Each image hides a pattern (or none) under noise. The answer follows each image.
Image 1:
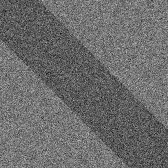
a diagonal band
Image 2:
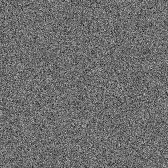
only noise
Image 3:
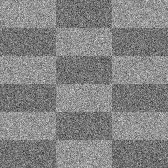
a checkerboard
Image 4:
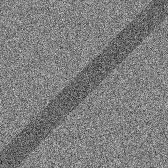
a diagonal band
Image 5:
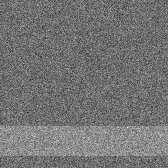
one band of rows
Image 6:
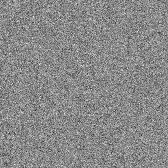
only noise
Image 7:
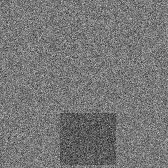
one block
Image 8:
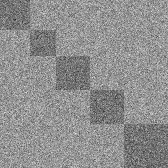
blocks along the diagonal
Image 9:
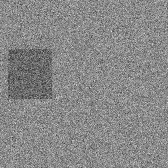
one block
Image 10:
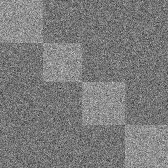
blocks along the diagonal
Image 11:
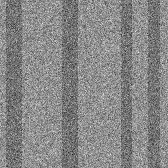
bands of columns
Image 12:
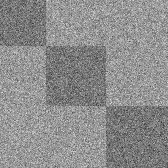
blocks along the diagonal
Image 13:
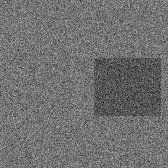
one block
